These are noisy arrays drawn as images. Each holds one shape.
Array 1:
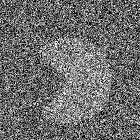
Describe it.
light disc with a wedge cut out
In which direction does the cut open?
left
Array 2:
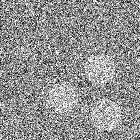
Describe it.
light three dots
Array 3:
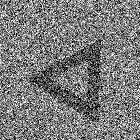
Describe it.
dark triangle frame
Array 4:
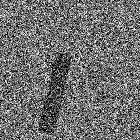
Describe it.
dark bar
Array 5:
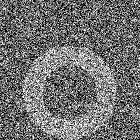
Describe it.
light ring
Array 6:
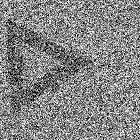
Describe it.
dark triangle frame
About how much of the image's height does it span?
two thirds
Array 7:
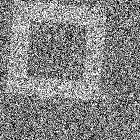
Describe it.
light square frame
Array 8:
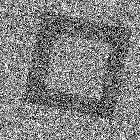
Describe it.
dark square frame
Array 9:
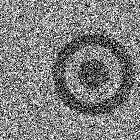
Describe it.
dark bullseye
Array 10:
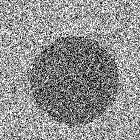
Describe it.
dark disc
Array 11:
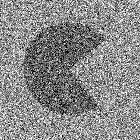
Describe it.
dark disc with a wedge cut out
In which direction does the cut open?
right
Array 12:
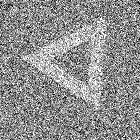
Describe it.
light triangle frame
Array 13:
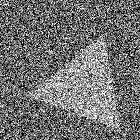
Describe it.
light triangle
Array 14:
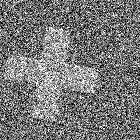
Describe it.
light cross
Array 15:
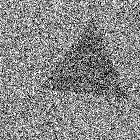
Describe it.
dark triangle
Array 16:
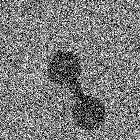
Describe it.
dark dumbbell
